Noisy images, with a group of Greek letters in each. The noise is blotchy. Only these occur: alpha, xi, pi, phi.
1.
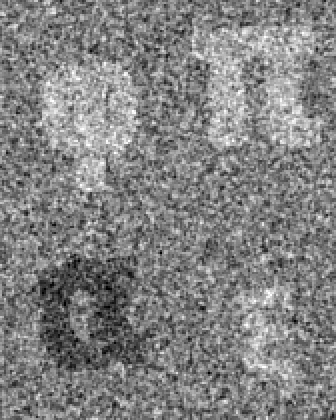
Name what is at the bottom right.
xi
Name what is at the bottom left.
alpha
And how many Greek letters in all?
4
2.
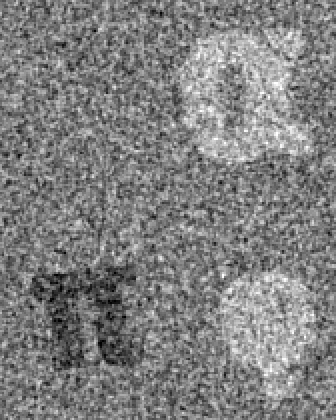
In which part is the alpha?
top right
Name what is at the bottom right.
phi
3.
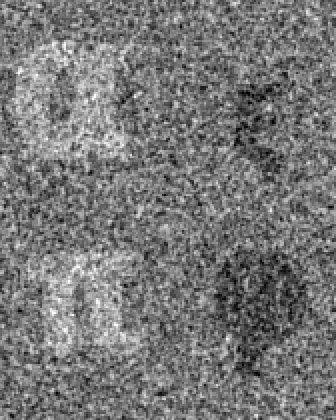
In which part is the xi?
top right
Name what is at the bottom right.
phi
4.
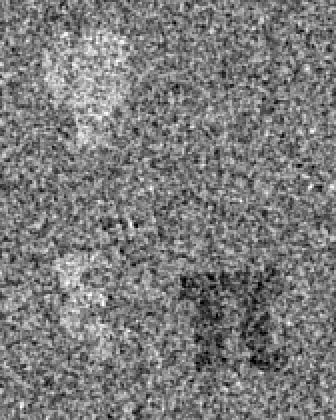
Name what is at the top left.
phi
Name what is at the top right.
nothing
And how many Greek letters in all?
3
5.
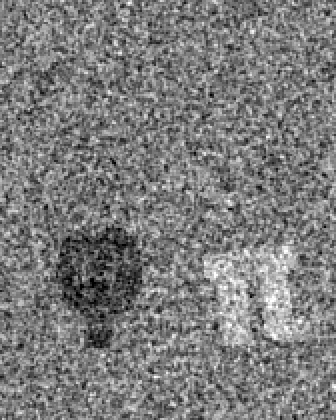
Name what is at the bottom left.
phi
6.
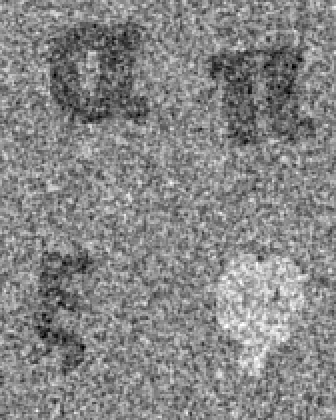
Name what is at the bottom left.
xi
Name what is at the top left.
alpha
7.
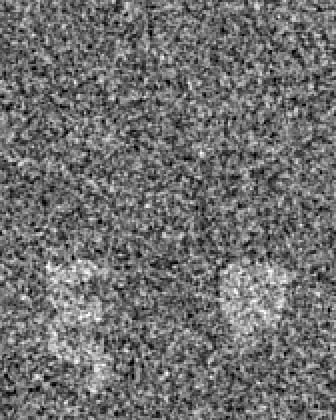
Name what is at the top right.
nothing
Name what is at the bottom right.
phi
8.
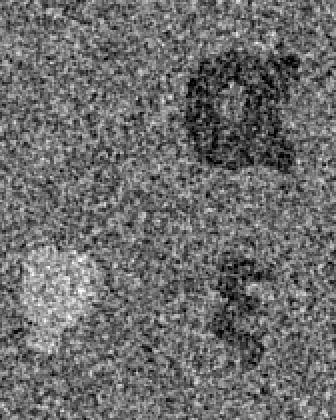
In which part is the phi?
bottom left
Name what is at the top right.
alpha
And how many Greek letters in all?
3
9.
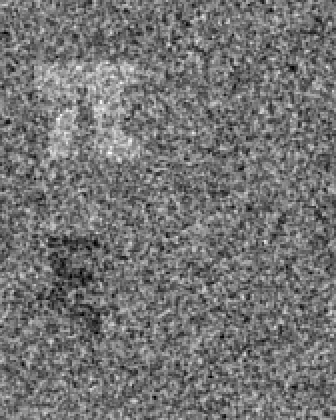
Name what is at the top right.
nothing
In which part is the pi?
top left
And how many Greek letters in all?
2
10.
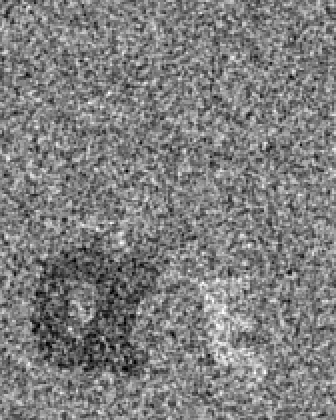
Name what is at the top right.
nothing
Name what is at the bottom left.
alpha
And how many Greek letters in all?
2
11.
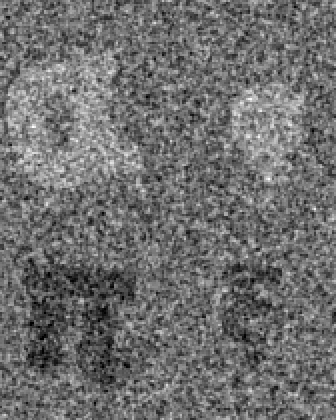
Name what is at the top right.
phi
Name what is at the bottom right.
xi
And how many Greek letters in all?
4
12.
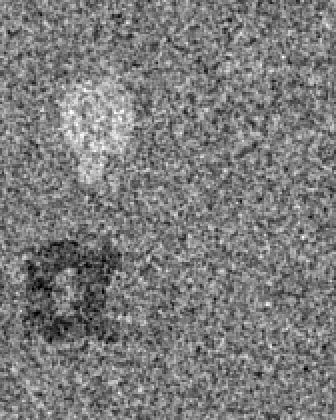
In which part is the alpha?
bottom left
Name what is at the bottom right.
nothing
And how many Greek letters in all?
2
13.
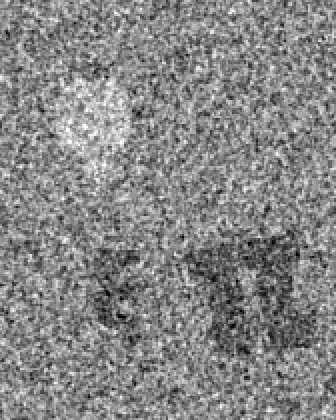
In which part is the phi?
top left
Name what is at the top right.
nothing
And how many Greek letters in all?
3
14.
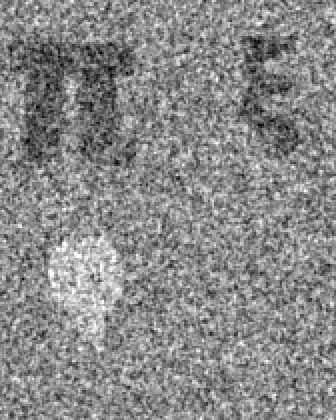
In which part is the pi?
top left
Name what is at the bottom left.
phi
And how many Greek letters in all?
3
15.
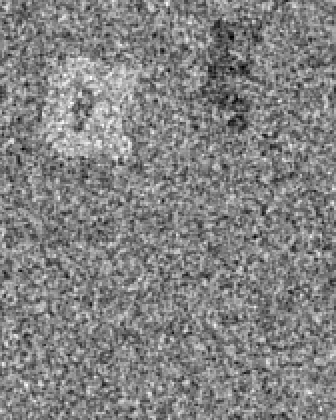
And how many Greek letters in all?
2
